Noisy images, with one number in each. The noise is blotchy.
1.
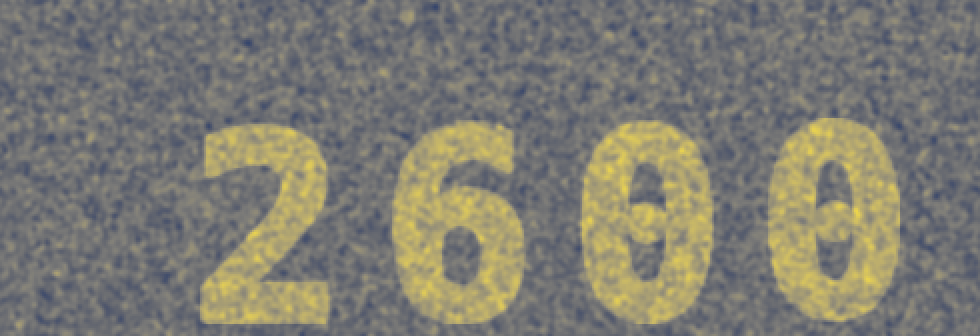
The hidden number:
2600
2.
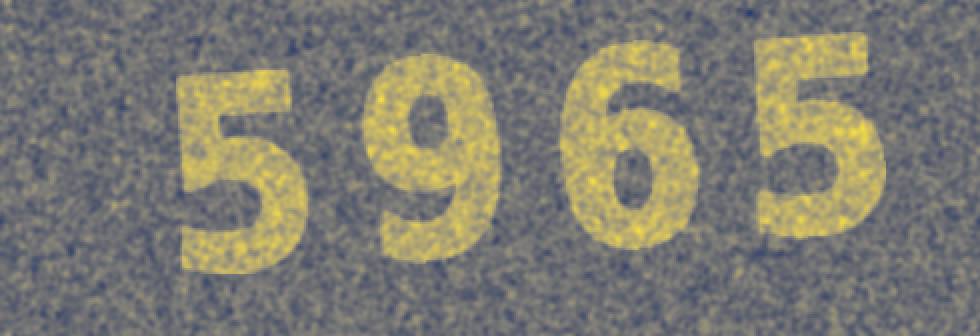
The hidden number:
5965
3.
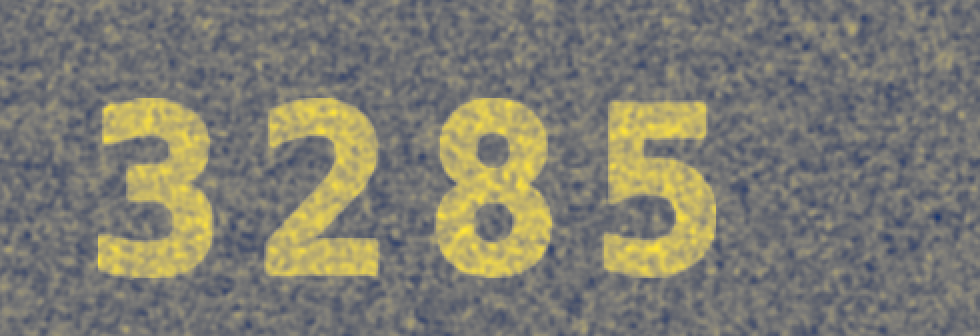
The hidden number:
3285
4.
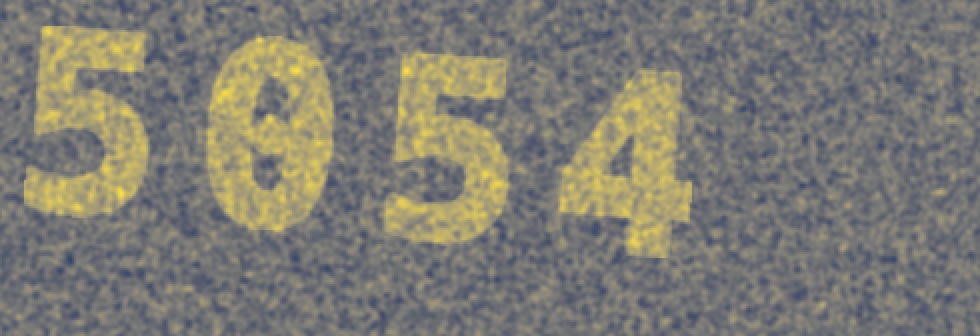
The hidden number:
5054
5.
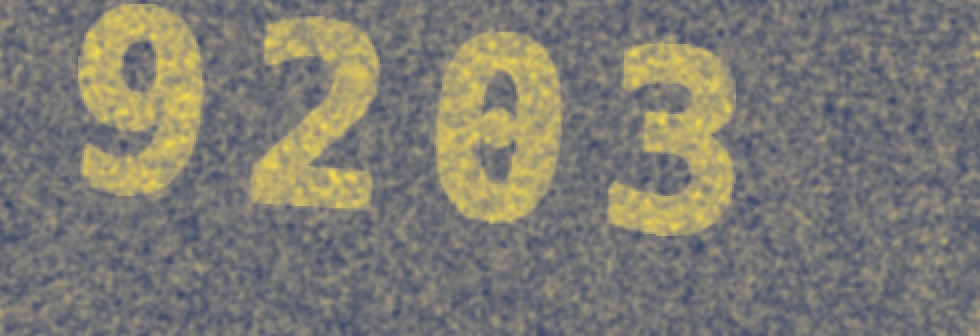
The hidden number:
9203
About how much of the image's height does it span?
two thirds
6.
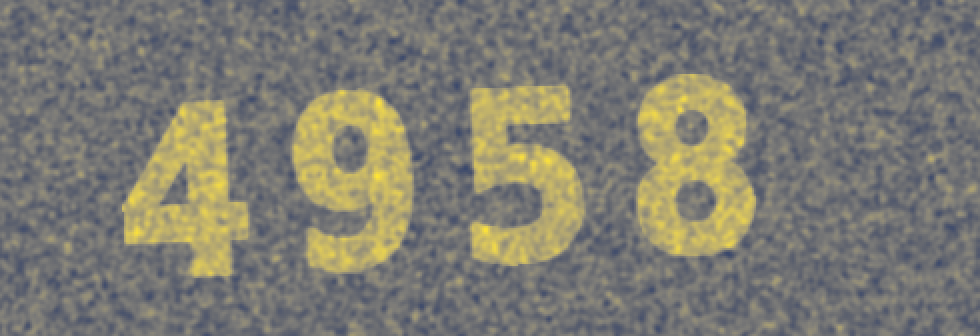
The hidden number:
4958
